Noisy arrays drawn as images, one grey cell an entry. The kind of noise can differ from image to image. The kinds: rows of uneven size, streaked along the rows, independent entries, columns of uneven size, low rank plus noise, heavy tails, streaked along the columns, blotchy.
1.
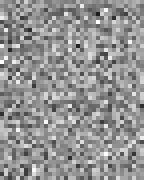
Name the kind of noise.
low rank plus noise
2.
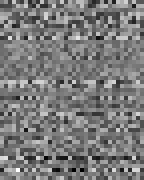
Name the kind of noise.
rows of uneven size
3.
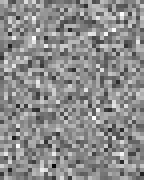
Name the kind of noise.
independent entries
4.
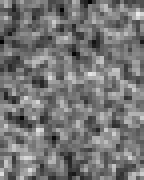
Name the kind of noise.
blotchy
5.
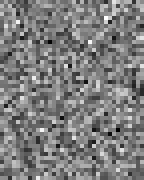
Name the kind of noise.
independent entries
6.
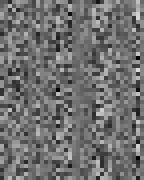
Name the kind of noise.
columns of uneven size
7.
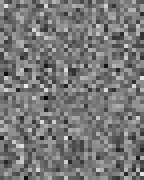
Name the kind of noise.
low rank plus noise
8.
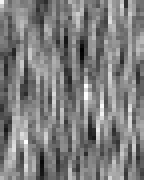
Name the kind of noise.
streaked along the columns
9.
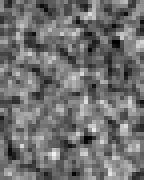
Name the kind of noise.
blotchy
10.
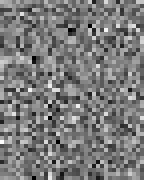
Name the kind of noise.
low rank plus noise
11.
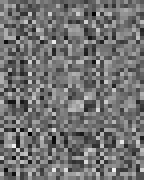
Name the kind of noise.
low rank plus noise
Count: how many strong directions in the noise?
two
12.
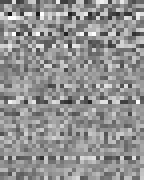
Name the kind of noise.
rows of uneven size
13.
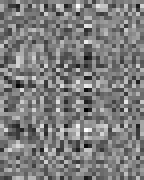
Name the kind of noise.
low rank plus noise
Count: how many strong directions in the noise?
two
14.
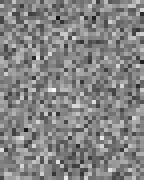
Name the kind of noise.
independent entries
